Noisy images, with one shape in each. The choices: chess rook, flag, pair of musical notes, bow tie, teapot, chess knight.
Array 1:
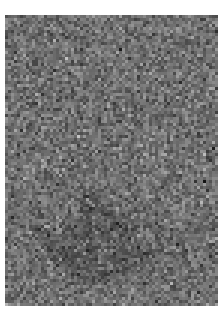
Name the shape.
teapot
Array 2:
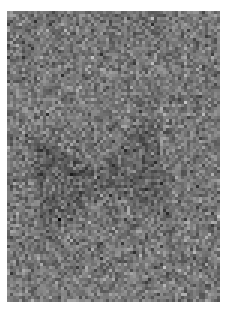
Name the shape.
bow tie
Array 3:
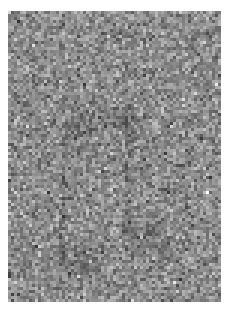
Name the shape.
pair of musical notes
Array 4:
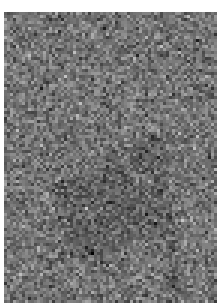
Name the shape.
flag
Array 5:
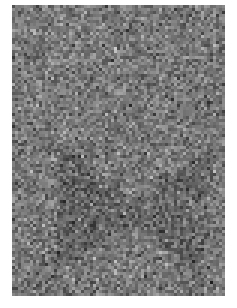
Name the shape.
bow tie
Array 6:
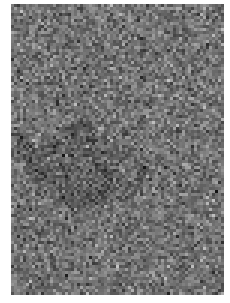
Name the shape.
teapot
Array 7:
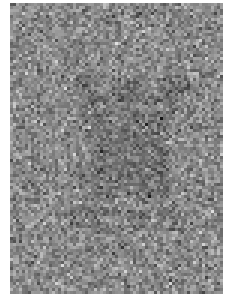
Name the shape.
chess rook
